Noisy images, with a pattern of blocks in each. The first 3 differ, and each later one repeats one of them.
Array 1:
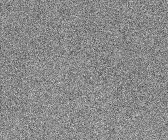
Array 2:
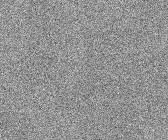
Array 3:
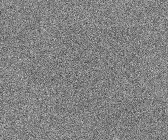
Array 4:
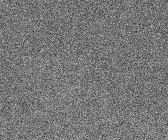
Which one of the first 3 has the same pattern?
1
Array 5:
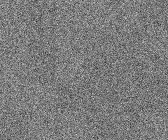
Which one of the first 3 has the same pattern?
2
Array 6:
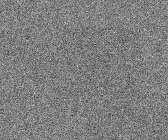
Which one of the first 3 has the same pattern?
3
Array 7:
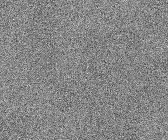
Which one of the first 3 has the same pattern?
2
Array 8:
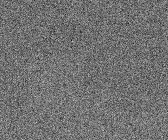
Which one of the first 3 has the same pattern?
1
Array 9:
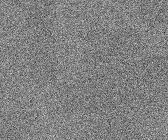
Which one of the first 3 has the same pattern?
2
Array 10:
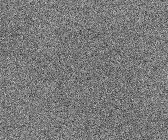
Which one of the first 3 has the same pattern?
3
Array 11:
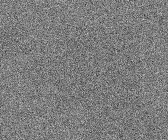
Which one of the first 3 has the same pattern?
3
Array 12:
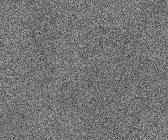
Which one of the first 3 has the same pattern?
2
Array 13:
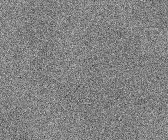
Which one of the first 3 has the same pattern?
2
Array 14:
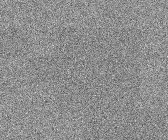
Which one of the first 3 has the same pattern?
3
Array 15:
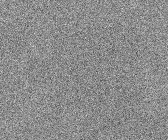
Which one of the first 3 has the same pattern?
3
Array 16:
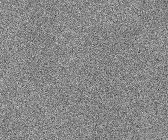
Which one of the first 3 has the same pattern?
2
